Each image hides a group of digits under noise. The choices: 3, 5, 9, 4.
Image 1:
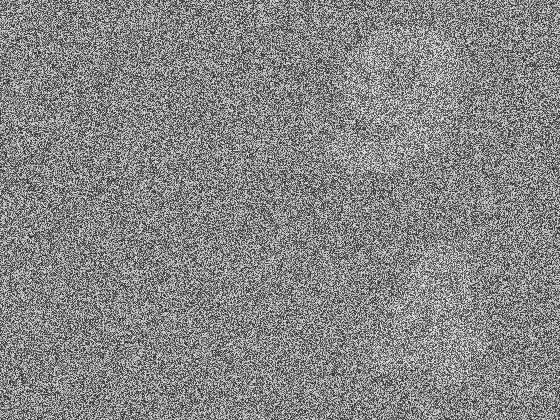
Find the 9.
top right
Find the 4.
bottom right
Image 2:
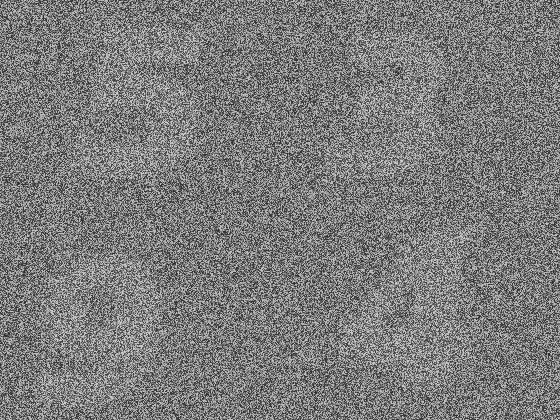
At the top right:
3
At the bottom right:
4
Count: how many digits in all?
4
